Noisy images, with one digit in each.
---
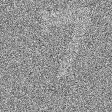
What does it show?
light 7
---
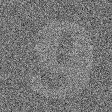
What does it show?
light 9
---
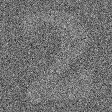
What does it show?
light 2
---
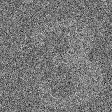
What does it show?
light 3
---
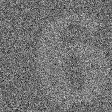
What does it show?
light 6
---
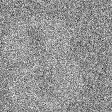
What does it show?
light 8
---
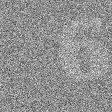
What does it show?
light 6
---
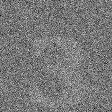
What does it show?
light 3
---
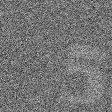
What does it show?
light 5
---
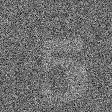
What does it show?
light 5
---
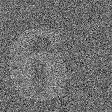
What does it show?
light 6
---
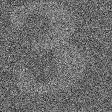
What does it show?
light 3
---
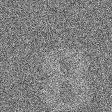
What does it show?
light 8
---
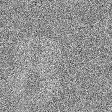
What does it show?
light 8
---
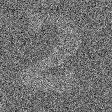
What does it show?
light 2
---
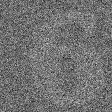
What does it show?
light 6
